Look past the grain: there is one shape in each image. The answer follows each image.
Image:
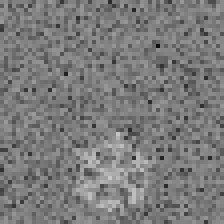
light snowflake, bottom middle
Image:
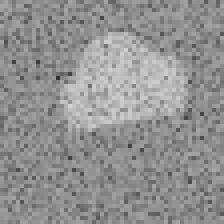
light cloud
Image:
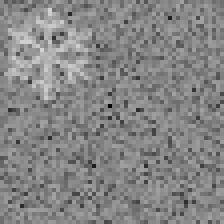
light snowflake, top left
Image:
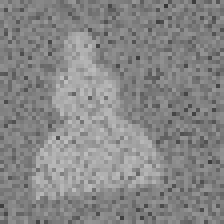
light chess pawn
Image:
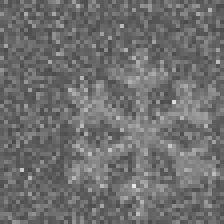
light snowflake
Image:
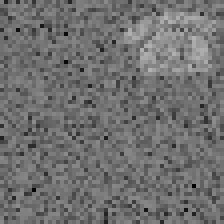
light telephone, top right
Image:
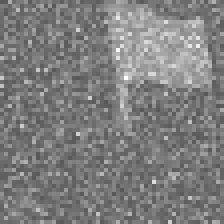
light flag
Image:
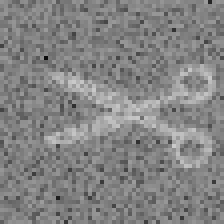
light pair of scissors
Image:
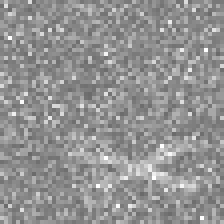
light pair of scissors
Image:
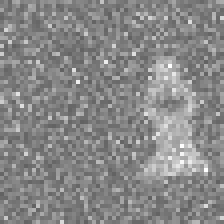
light chess bishop
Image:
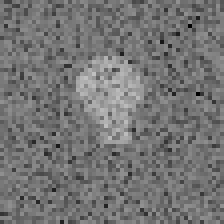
light light bulb, centre
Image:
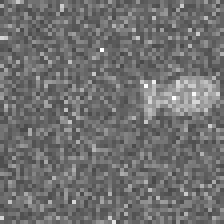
light fish, middle right
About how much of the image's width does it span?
a third
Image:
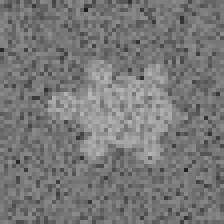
light turtle
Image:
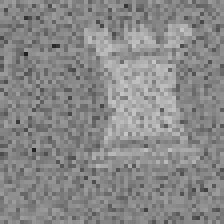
light chess rook
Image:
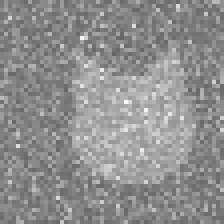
light cat's head
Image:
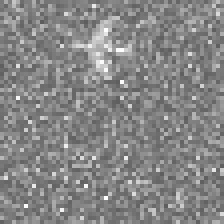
light airplane, top middle
